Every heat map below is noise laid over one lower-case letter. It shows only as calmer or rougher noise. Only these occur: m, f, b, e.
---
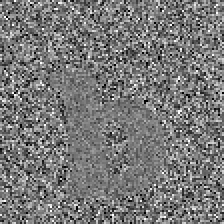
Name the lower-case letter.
b
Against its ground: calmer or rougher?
calmer
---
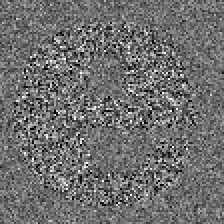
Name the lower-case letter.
e
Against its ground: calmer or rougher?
rougher
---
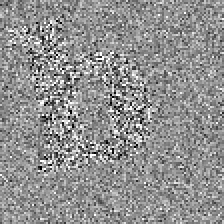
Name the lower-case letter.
b
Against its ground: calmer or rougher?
rougher
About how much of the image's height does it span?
two thirds
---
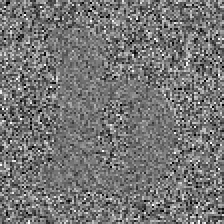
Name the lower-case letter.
b
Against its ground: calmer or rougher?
calmer
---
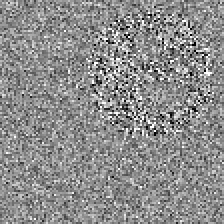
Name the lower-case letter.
e
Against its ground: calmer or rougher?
rougher
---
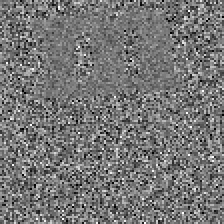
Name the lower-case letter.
m
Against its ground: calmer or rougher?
calmer
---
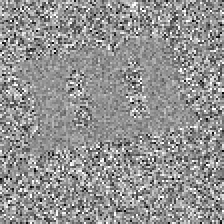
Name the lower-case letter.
m
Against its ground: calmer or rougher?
calmer
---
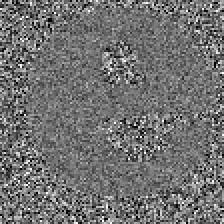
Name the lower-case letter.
e
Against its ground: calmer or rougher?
calmer
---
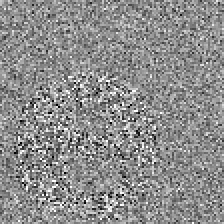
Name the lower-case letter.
e
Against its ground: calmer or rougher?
rougher
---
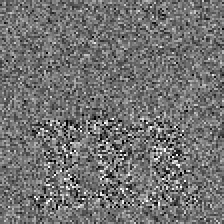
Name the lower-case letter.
m
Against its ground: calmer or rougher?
rougher
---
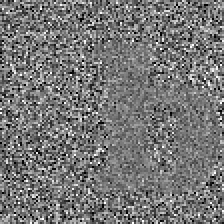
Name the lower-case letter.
b
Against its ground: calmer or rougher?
calmer
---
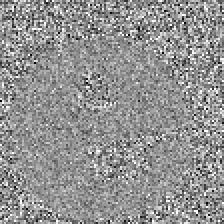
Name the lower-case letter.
e
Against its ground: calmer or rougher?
calmer
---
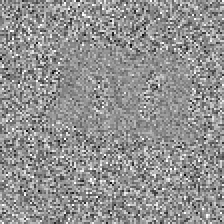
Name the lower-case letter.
m
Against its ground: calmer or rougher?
calmer
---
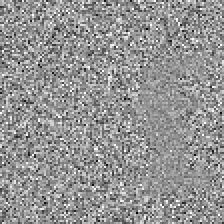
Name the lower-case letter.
f
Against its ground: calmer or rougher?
calmer
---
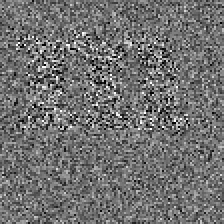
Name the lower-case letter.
m
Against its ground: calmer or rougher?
rougher
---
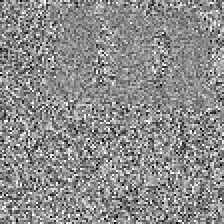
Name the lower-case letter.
m
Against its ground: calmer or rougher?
calmer
